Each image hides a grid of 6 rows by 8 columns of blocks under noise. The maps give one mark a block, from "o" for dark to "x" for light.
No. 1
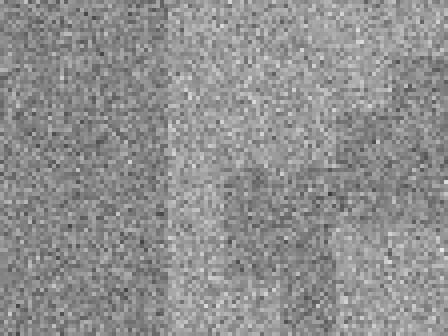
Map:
o o o x x x x x
o o o x x x x o
o o o x x x o o
o o o x o o o o
o o o x o o x x
o o o x x o x x
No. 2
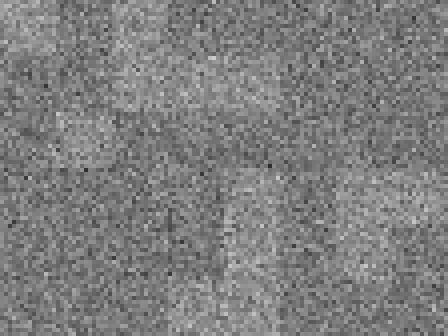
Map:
x o x o o o o o
o o x x x o o o
o x o o o o o o
o o o o x o x x
o o o o x o x o
o o o x x o o o
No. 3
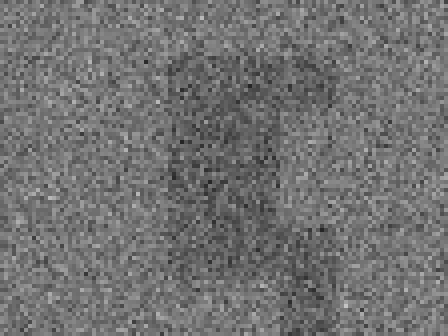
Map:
x x x x x x x x
x x x o o o x x
x x x o o x x x
x x x o o x x x
x x x o o o x x
x x x x x o x x
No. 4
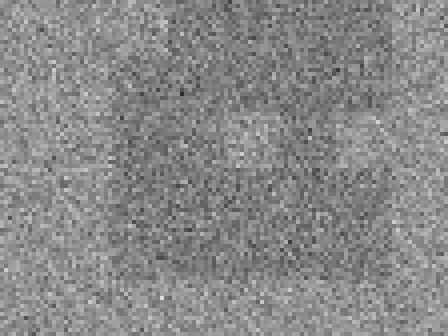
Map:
x x x o o o o x
x x o o o o o x
x x o o x o x x
x x o o o o o x
x x o o o o o x
x x x x x x x x
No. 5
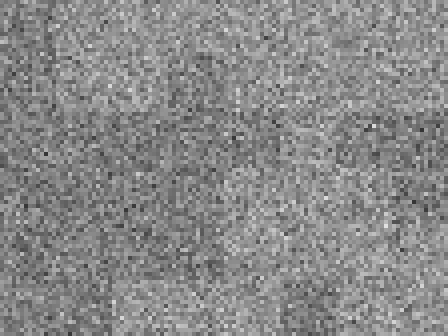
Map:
o x x x x x x x
o x x o x x x x
o o o o o x o o
o o o o x x x o
o o o o x x x x
o o x x x o x x
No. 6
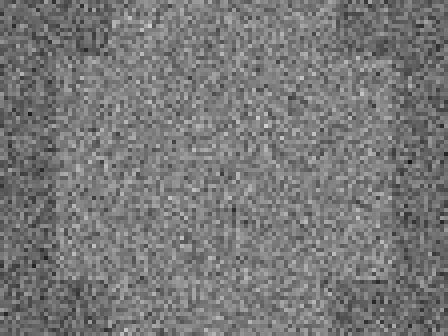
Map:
o o x x x x o o
o x x x x x x o
o x x x x x x o
o x x x x x x o
o x x x x x x o
o o x x x x o o
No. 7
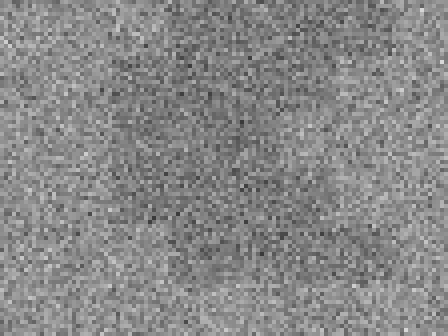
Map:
x x x o o o o x
x x o o o o x x
x x o o o x x x
x x o o o o x x
x x x o o o o x
x x x x x x x x
